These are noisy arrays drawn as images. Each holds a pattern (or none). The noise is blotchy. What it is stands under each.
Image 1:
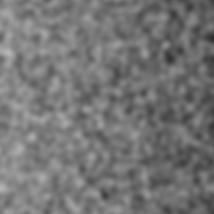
a smooth slope
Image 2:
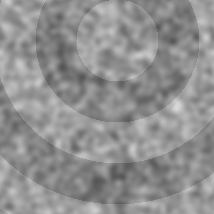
rings round one point
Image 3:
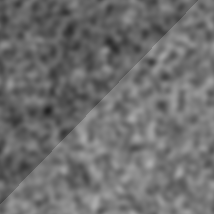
a sharp edge
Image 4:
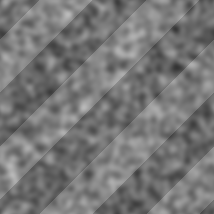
diagonal stripes
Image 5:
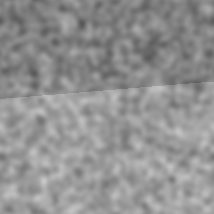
a sharp edge
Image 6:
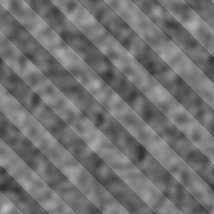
diagonal stripes
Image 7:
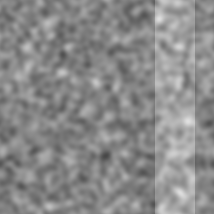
one vertical stripe
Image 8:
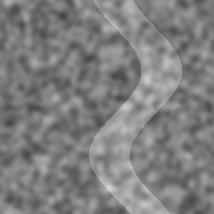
a wavy band
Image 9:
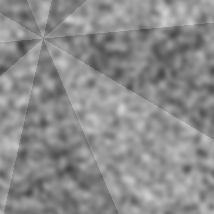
spokes from one point
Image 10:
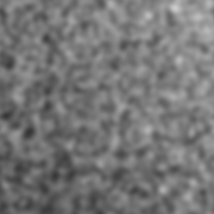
a smooth slope
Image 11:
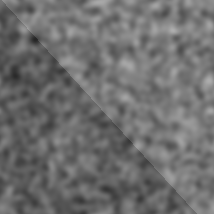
a sharp edge
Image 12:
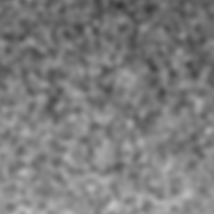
a smooth slope
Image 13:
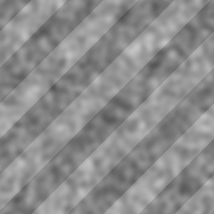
diagonal stripes
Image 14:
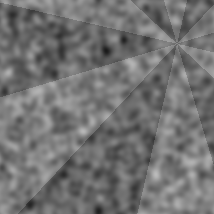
spokes from one point
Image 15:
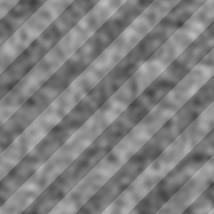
diagonal stripes
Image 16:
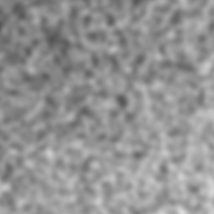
a smooth slope
